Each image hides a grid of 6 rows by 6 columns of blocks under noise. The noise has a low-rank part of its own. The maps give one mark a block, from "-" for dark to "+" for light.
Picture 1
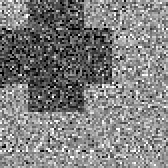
+ - - + + +
- - - - + +
- - - - + +
+ - - + + +
+ + + + + +
+ + + + + +
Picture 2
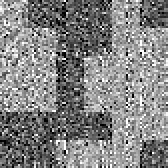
+ - - - + -
+ + - - + +
+ + - + + +
+ + - + + +
- - - - + +
- - + + + -
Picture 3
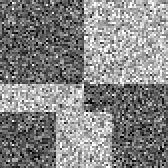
- - - + + +
- - - + + +
- - - + + +
+ + + - - -
- - + + - -
- - + + - -
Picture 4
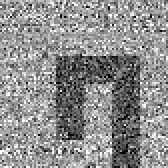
+ + + + + +
+ + + + + +
+ + - - - +
+ + - + - +
+ + - + - +
+ + + + - +
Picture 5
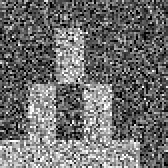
- - - - - -
- - + - - -
- - + - - -
- + - + - -
- + - + - -
+ + + + + -
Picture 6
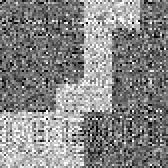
- - - + + -
- - - + - -
- - - + - -
- - + + - -
+ + + - - -
+ + + - - -
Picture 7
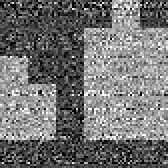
- - - - + -
- - - + + +
+ - - + + +
+ + - + + +
+ + - + + +
- - - - - -
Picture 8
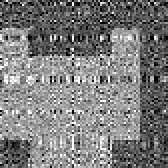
- - - - - -
+ - - - + -
+ + + + + -
+ + + + + -
+ + + + + -
- + + + - -
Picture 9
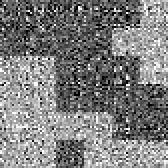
- - - - - +
- - - - + +
+ + - - - +
+ + - - - -
+ + + + - -
+ + - + + +
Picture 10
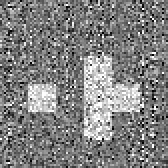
- - - - - -
- - - - - -
- - - + - -
- + - + + -
- - - + - -
- - - - - -
